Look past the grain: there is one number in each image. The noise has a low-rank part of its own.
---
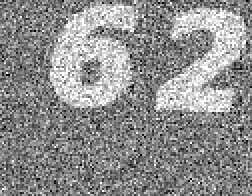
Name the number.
62
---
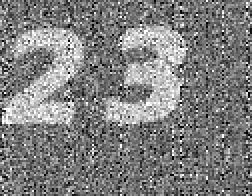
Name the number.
23
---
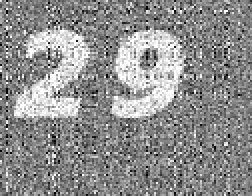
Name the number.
29
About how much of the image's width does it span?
two thirds
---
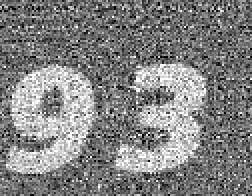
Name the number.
93
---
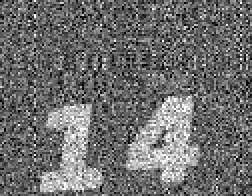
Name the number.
14
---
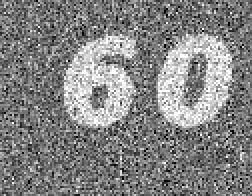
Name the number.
60
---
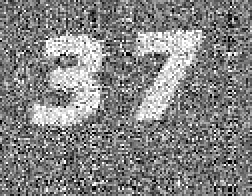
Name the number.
37
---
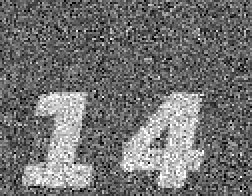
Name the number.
14
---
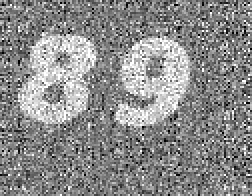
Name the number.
89
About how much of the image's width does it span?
two thirds
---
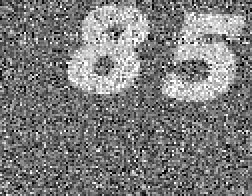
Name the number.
85
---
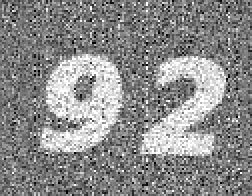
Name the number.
92
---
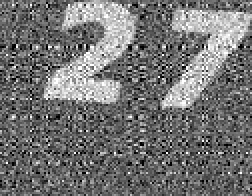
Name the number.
27
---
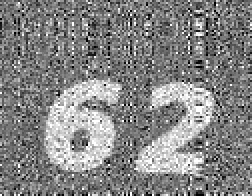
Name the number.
62
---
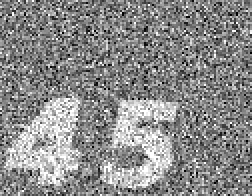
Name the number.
45
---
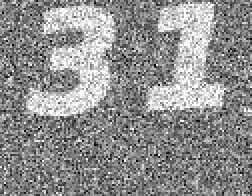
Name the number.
31
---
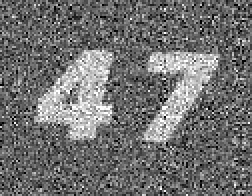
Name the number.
47
